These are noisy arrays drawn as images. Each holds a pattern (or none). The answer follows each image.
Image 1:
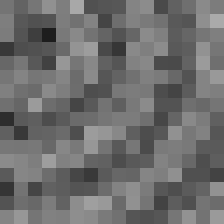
rings round one point
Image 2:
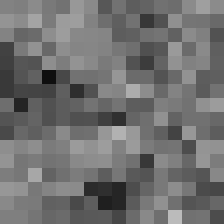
spokes from one point
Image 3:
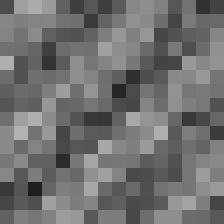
diagonal stripes
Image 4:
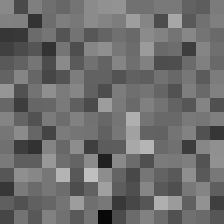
only noise
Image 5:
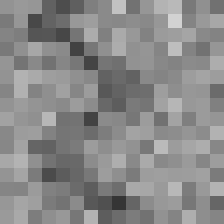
a wavy band
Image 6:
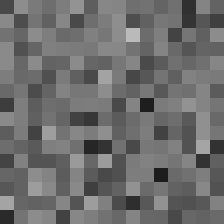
only noise
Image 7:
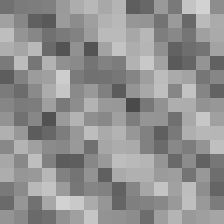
diagonal stripes
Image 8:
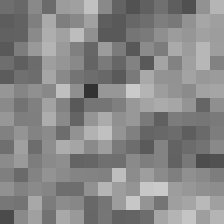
spokes from one point
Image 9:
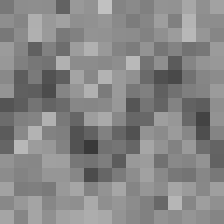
a wavy band
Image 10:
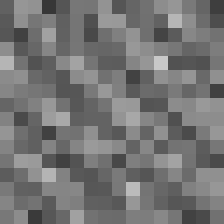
diagonal stripes
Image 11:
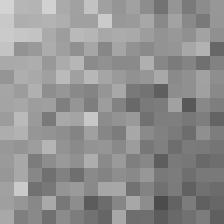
a smooth slope
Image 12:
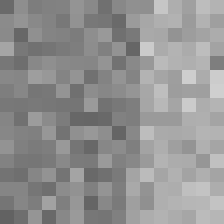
a sharp edge
